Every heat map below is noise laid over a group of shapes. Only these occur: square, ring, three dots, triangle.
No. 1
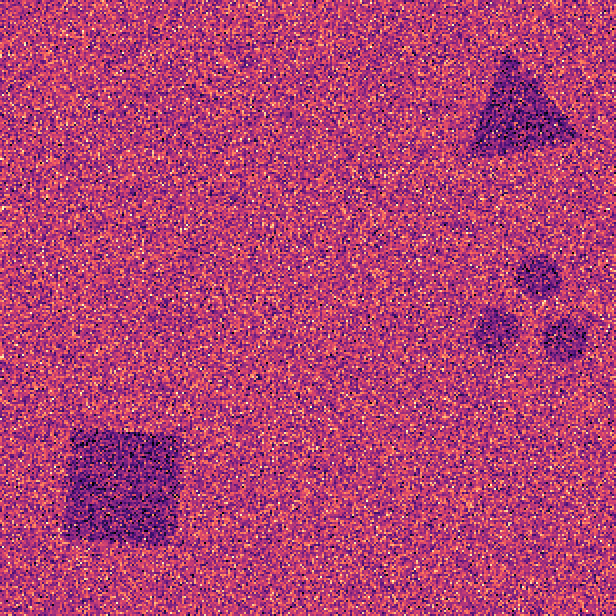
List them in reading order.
top right: triangle; middle right: three dots; bottom left: square
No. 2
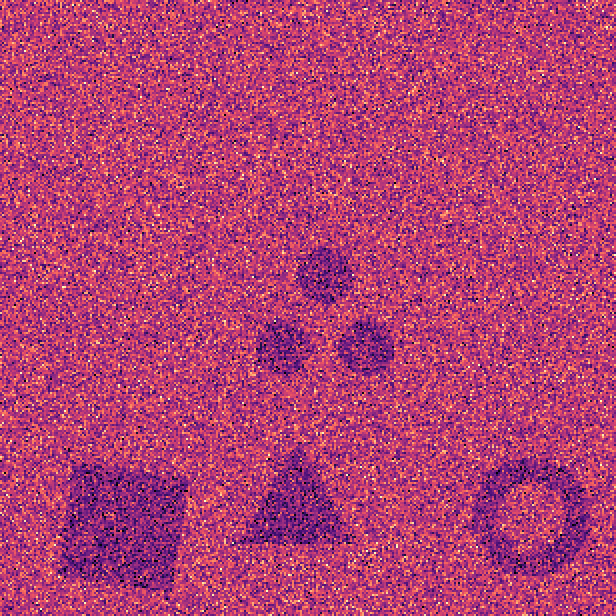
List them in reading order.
centre: three dots; bottom left: square; bottom middle: triangle; bottom right: ring
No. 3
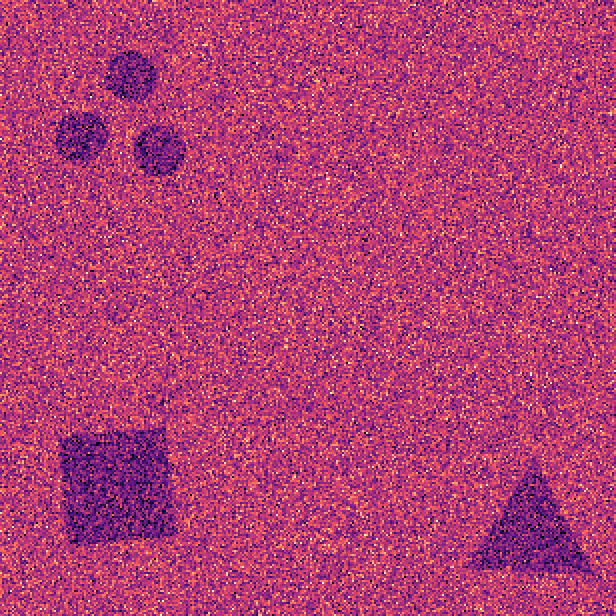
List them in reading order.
top left: three dots; bottom left: square; bottom right: triangle
